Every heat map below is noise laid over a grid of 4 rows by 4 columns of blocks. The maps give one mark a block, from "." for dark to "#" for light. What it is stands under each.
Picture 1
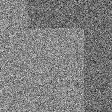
# . . .
# # # .
# # # .
# # # .
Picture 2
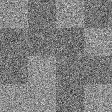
# . # .
. . . #
. # . .
# # . #
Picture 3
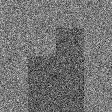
# # # #
# # . #
# . . #
# . . #
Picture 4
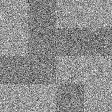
# . # #
# . . .
. . # #
# # . #
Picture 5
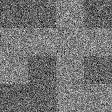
. . # .
# # # #
# . # .
. . # #
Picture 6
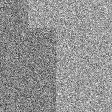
. # # #
. . # #
. . # #
. . # #
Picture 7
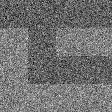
. . . .
# . # #
# . . .
# # # #
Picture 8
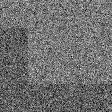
# # # #
. # # #
. # # #
. . . .
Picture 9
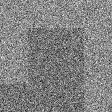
# # # #
# . . #
# . . #
. . . #
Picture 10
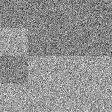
. . . .
# . . .
. # # #
# # # #
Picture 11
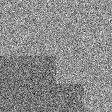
# # # #
# # # #
. . # #
. . . #
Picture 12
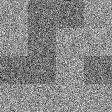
# . . #
# . # #
. . # .
# # # #
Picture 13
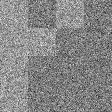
# . # .
# # . .
# . . .
# . . .
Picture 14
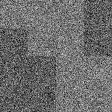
# # # .
. # # .
. . # #
. . # #
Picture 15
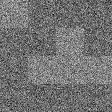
# . . .
. . # .
. # # #
. . . .
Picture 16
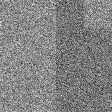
# # . #
# # . .
# # . .
# # . .
